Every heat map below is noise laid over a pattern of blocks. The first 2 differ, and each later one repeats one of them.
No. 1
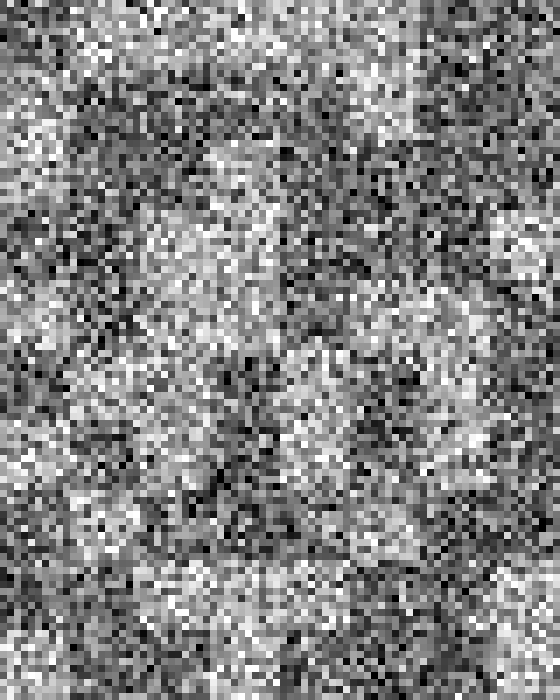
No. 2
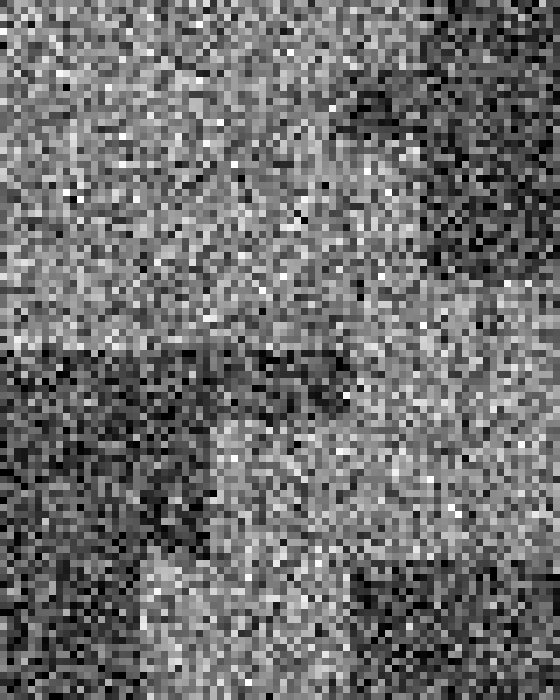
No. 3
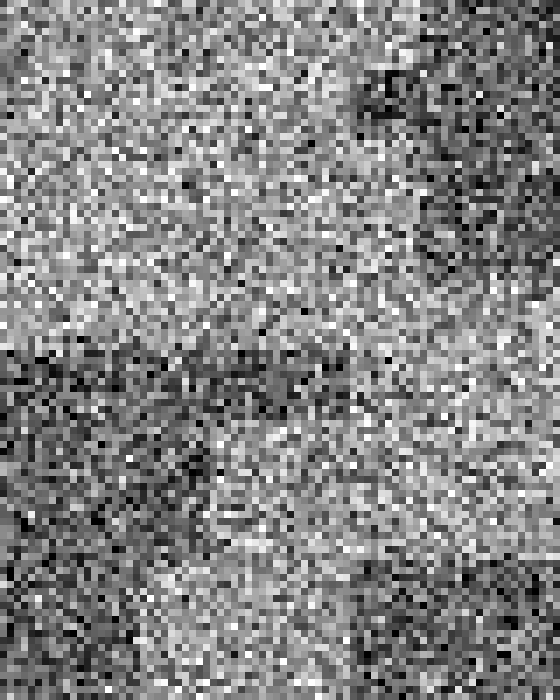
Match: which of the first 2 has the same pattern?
2
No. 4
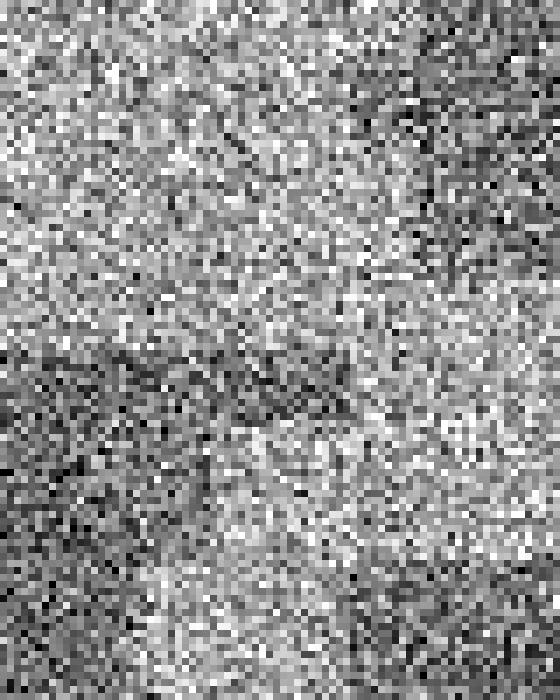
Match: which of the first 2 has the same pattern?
2
